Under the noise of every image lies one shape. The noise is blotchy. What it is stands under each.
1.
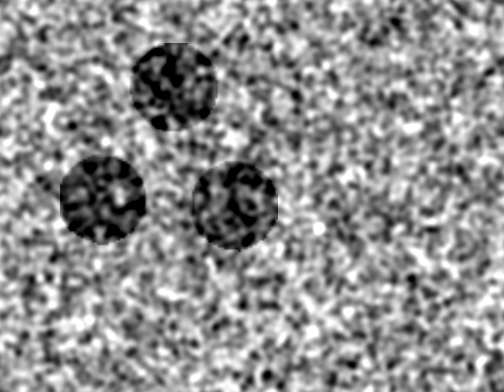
three dots
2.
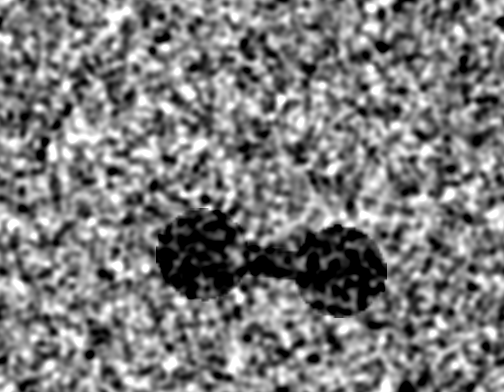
dumbbell
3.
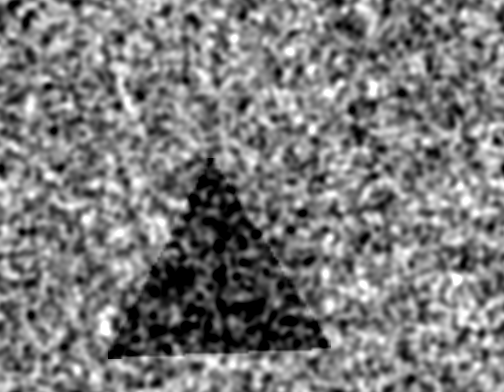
triangle
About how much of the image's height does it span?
half
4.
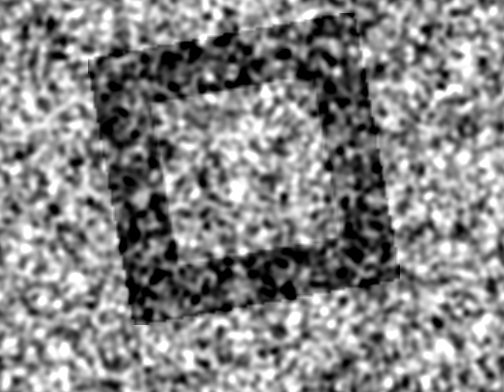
square frame
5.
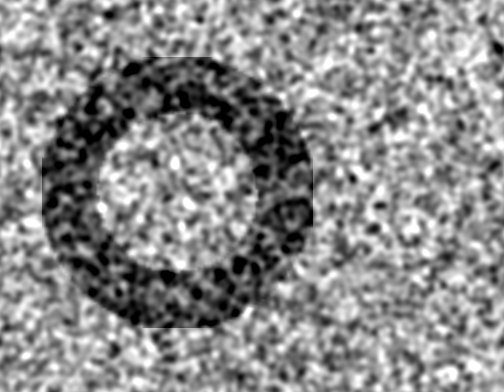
ring
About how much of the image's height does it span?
two thirds
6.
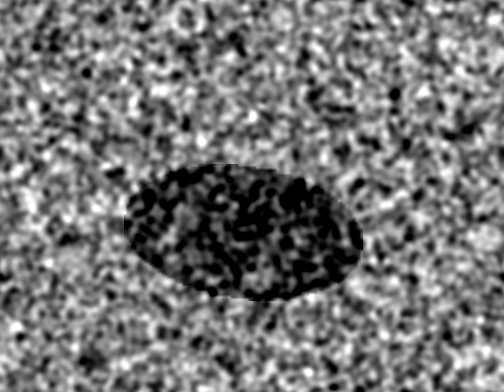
ellipse
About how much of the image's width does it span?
half
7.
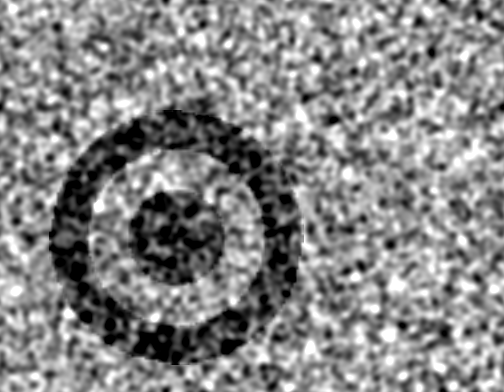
bullseye
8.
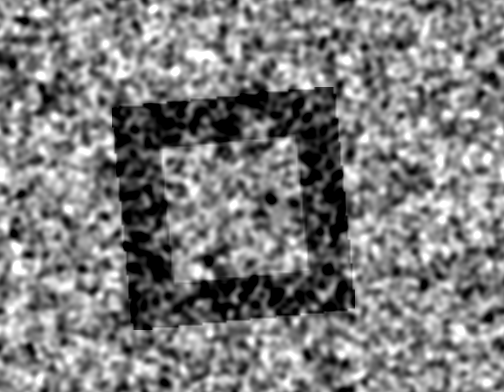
square frame
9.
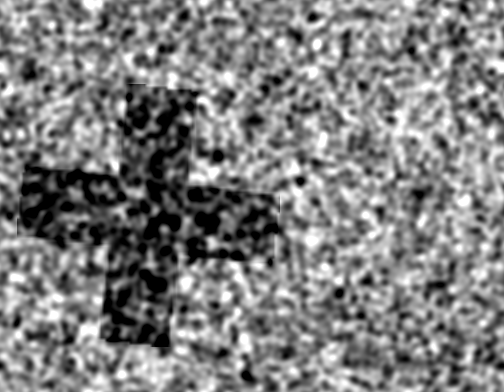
cross
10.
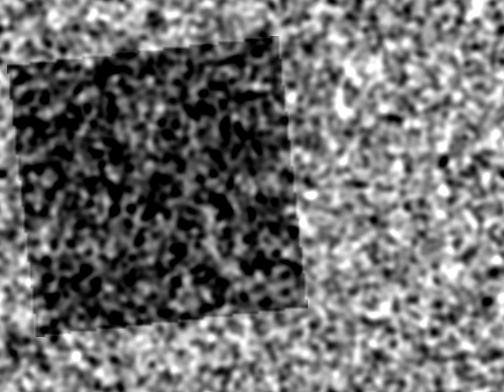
square
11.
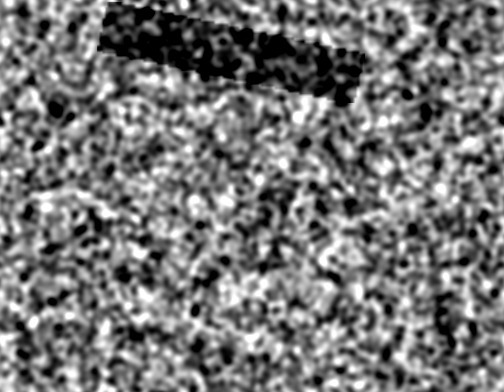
bar
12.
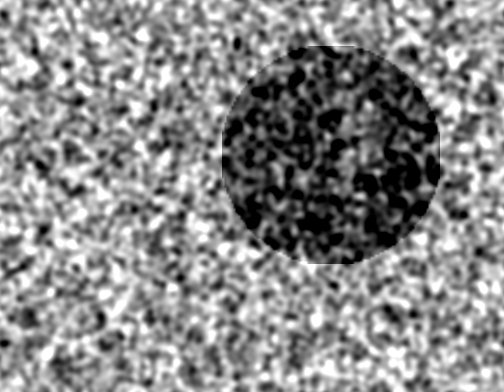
disc
